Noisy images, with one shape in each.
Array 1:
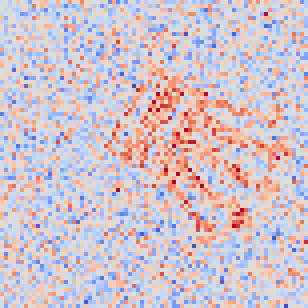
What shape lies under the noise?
chess queen
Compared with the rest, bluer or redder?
redder
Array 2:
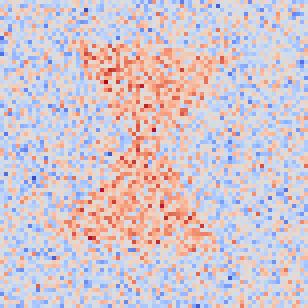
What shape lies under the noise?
bow tie
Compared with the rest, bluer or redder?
redder
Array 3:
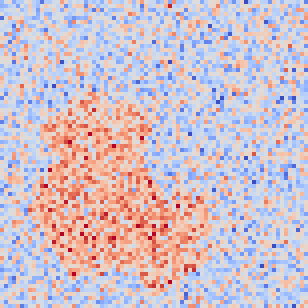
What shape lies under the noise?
car
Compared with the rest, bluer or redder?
redder
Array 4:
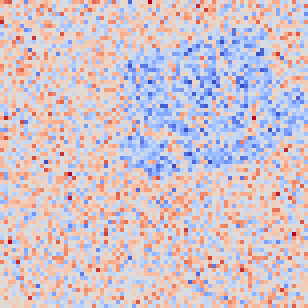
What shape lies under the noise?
telephone
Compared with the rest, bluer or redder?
bluer
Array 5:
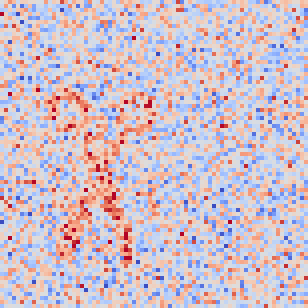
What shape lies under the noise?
pair of scissors
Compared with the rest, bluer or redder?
redder
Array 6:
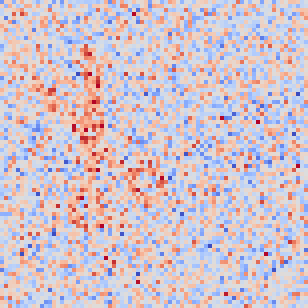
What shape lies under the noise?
pair of scissors
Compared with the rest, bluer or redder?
redder
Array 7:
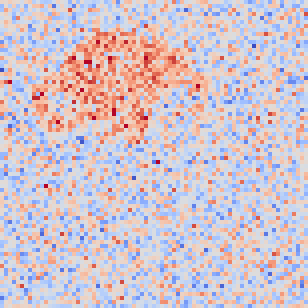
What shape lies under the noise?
teapot
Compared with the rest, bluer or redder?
redder
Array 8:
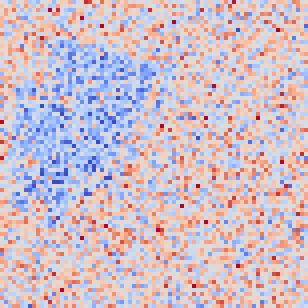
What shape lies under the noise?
chess knight
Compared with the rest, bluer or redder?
bluer
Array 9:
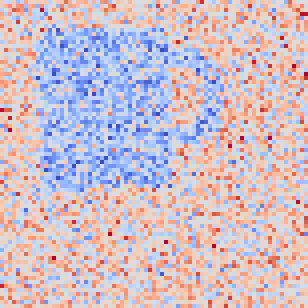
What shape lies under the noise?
cup
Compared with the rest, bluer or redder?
bluer
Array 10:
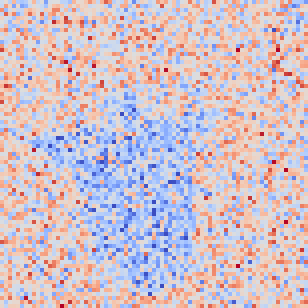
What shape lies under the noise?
bell
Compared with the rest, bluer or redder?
bluer
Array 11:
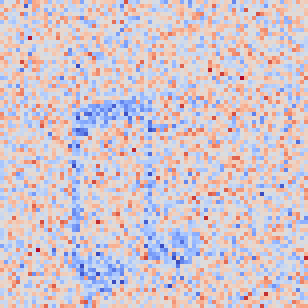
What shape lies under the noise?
pair of musical notes
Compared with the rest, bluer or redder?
bluer
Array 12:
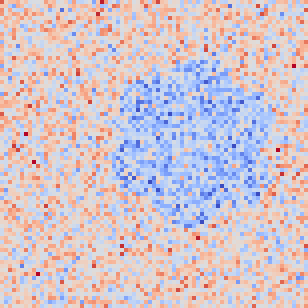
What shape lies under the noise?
flower
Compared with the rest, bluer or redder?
bluer
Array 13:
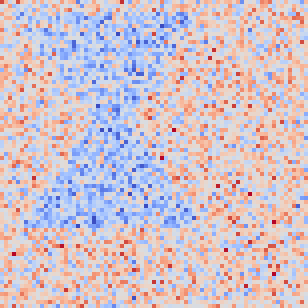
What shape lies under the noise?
bow tie
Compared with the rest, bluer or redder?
bluer
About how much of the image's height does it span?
two thirds
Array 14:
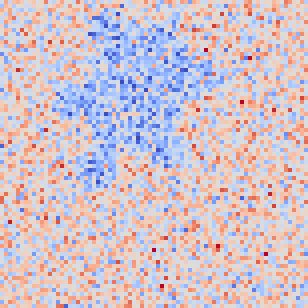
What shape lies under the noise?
turtle
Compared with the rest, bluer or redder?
bluer
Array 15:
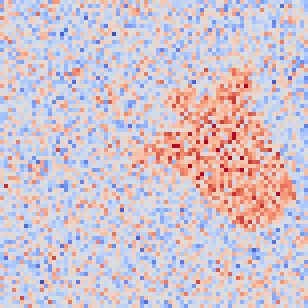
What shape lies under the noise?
bell
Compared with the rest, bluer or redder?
redder
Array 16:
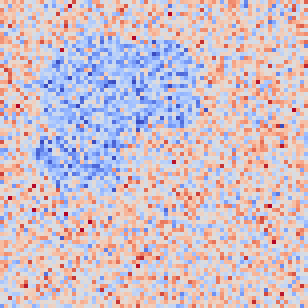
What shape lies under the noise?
car
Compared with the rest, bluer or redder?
bluer
